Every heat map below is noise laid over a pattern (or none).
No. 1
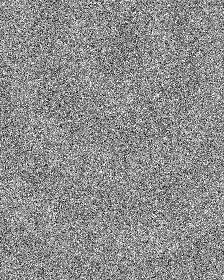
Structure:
rings round one point
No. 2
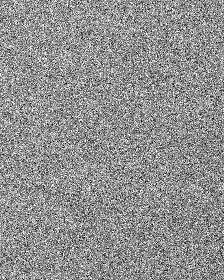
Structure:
a smooth slope
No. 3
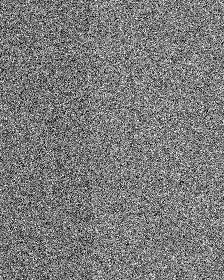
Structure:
a sharp edge
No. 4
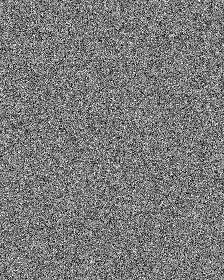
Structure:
only noise
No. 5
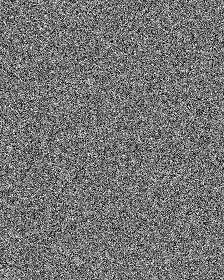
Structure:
only noise
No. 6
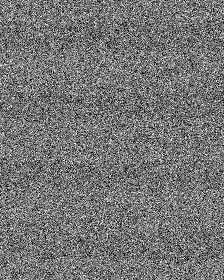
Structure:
horizontal stripes
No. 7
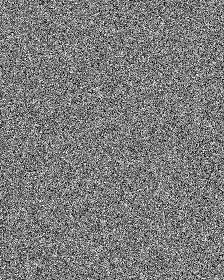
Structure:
only noise
